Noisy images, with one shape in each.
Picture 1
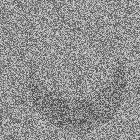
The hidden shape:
crescent
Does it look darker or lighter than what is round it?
darker
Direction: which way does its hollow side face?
up
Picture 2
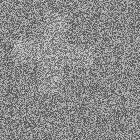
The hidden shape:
cross
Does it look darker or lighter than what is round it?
lighter
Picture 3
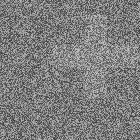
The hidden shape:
cross
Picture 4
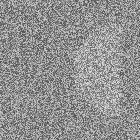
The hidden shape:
half disc
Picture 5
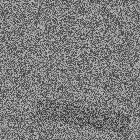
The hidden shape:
bar
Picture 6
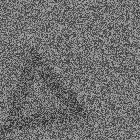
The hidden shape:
triangle frame
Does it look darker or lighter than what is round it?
darker
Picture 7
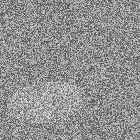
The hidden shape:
ellipse
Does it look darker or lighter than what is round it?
lighter
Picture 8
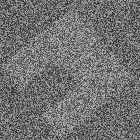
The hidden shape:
square with a notch
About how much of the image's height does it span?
nearly all
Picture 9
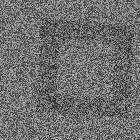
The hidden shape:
square frame
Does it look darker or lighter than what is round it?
darker
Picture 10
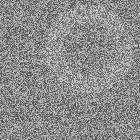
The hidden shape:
ring
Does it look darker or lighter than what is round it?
lighter
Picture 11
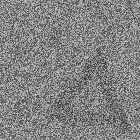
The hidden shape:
triangle frame
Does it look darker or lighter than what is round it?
darker
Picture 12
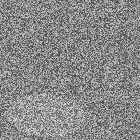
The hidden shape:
ellipse
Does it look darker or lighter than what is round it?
lighter
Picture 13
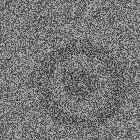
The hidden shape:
bullseye
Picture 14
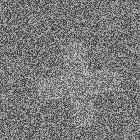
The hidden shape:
cross
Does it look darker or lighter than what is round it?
lighter
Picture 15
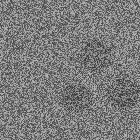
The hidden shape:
three dots
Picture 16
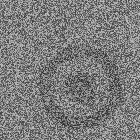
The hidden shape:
bullseye
